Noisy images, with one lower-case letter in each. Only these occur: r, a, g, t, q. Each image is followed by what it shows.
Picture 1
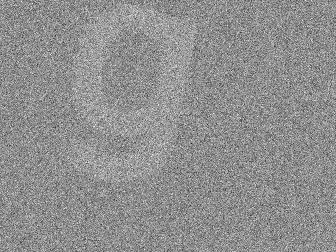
g
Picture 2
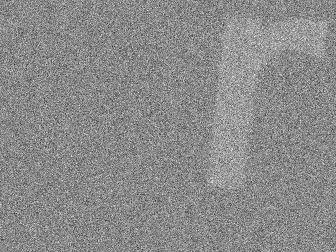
r
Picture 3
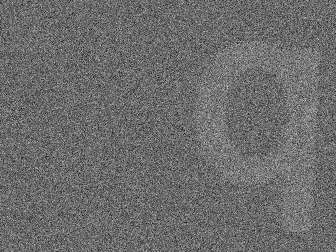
q
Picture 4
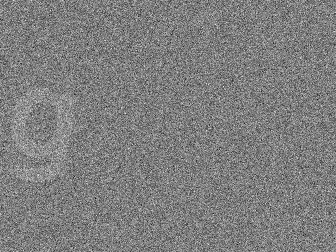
g
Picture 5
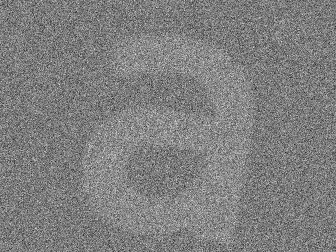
a
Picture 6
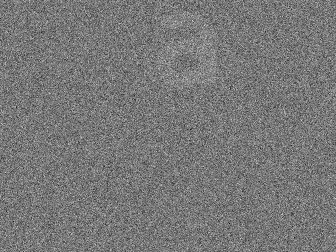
a
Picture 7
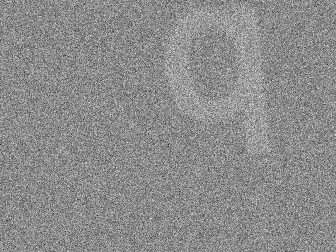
q
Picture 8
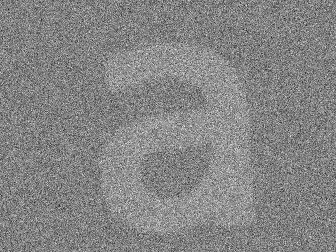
a
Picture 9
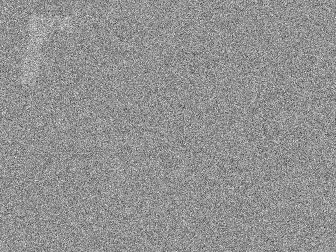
r
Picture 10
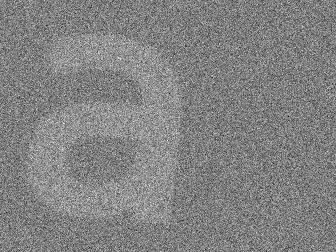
a
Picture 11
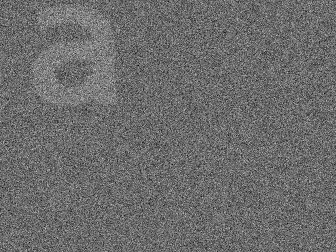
a
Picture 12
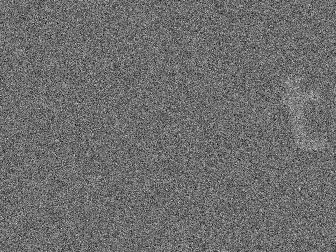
t
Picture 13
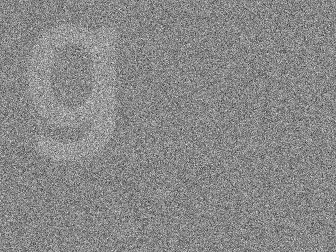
g
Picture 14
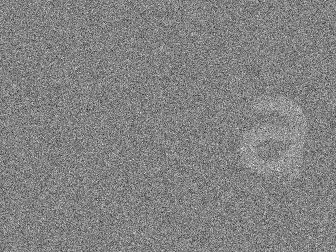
a
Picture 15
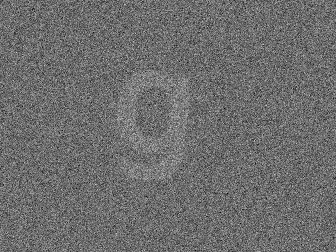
g
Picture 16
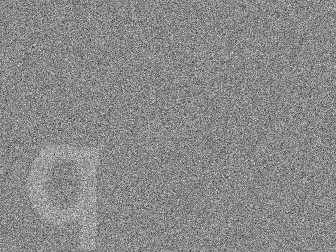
q
